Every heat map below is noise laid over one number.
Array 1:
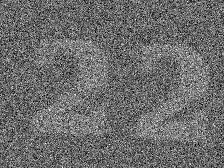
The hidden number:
22
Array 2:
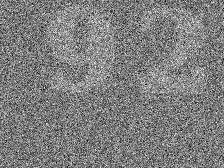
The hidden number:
92
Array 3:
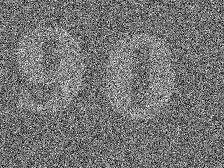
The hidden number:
90
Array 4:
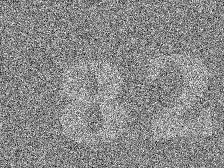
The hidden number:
82
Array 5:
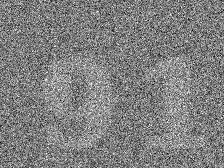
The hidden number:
91
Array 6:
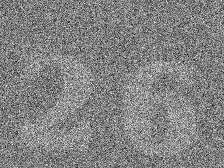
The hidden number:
26
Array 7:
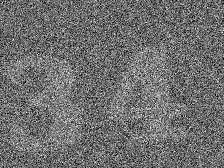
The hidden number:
34
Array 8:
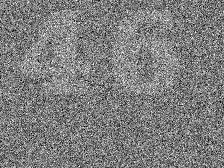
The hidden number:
46
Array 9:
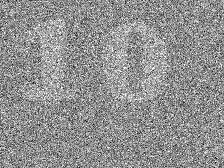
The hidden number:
10
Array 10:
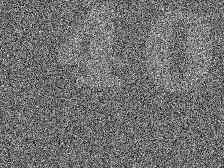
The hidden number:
40
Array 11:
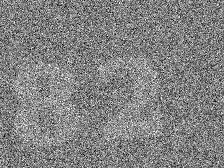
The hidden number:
82
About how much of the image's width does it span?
two thirds
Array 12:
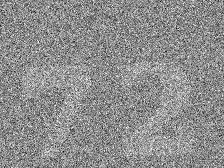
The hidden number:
72
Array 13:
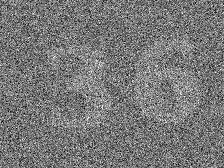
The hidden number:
36
